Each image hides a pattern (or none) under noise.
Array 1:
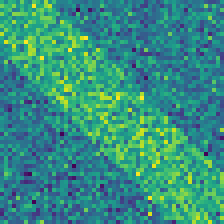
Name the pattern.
a diagonal band
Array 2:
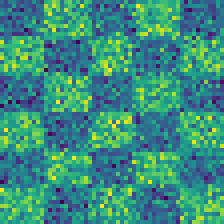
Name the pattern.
a checkerboard
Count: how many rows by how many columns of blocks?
6 by 5
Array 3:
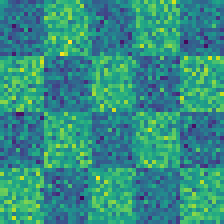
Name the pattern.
a checkerboard
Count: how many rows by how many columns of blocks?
4 by 5
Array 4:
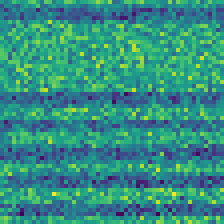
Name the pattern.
bands of rows
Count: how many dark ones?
6
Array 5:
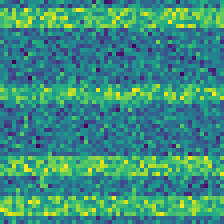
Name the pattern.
bands of rows
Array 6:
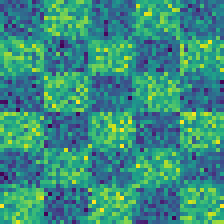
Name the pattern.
a checkerboard
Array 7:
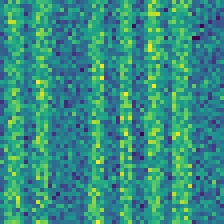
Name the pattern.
bands of columns
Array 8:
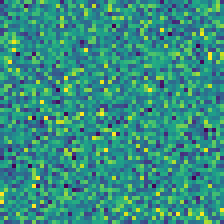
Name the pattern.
only noise
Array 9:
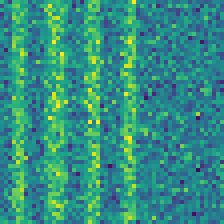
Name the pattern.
bands of columns
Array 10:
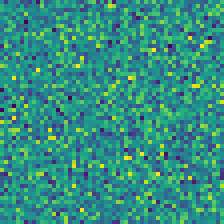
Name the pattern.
only noise
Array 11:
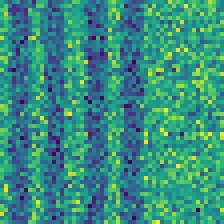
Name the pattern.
bands of columns
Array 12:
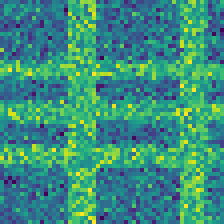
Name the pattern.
bands of rows crossing bands of columns
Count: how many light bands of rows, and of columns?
3 and 2
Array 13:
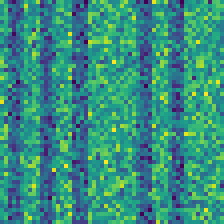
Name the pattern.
bands of columns
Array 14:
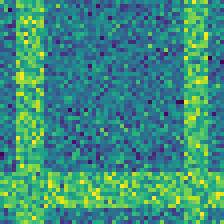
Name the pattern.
bands of rows crossing bands of columns
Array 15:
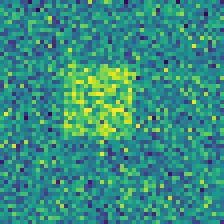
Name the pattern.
one block
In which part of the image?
centre
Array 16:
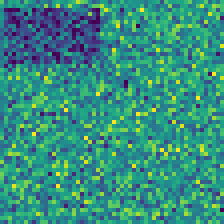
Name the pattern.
one block
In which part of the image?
top left
